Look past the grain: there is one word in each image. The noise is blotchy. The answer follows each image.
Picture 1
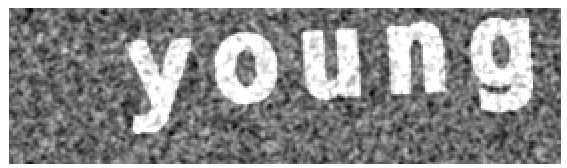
young
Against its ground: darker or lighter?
lighter
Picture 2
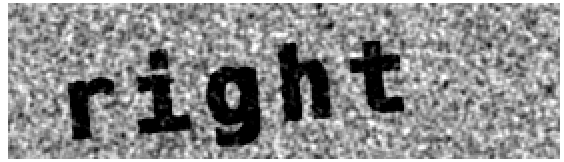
right
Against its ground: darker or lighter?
darker
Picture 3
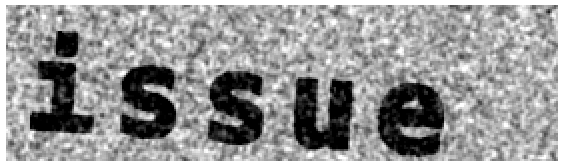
issue
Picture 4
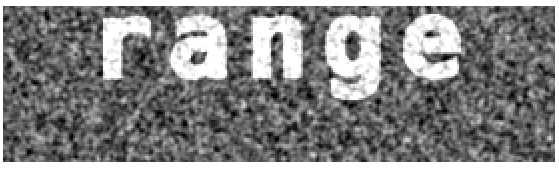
range
